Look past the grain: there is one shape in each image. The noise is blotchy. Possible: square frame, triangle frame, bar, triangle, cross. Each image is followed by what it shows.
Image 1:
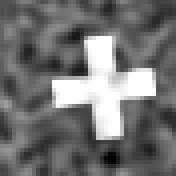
cross
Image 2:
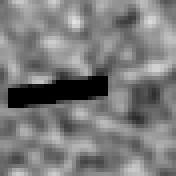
bar
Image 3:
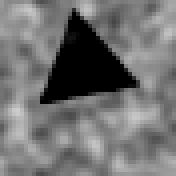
triangle
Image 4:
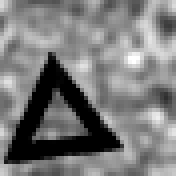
triangle frame
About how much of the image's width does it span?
two thirds
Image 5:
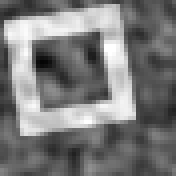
square frame
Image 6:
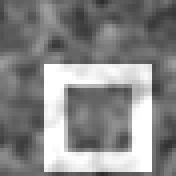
square frame
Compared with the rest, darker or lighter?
lighter
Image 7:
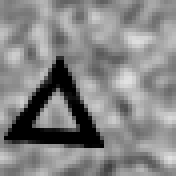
triangle frame
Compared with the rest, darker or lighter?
darker
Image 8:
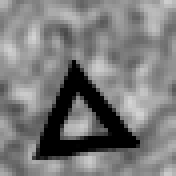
triangle frame
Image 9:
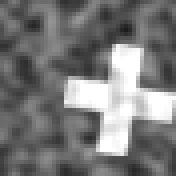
cross
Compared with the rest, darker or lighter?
lighter
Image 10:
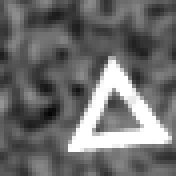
triangle frame
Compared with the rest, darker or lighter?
lighter
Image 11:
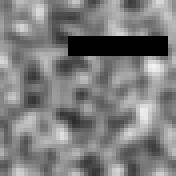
bar
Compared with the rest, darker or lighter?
darker
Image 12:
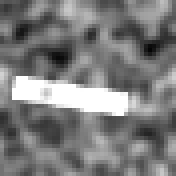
bar
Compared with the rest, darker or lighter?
lighter
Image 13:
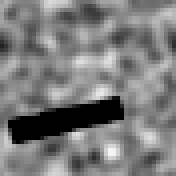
bar
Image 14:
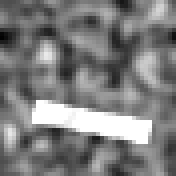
bar
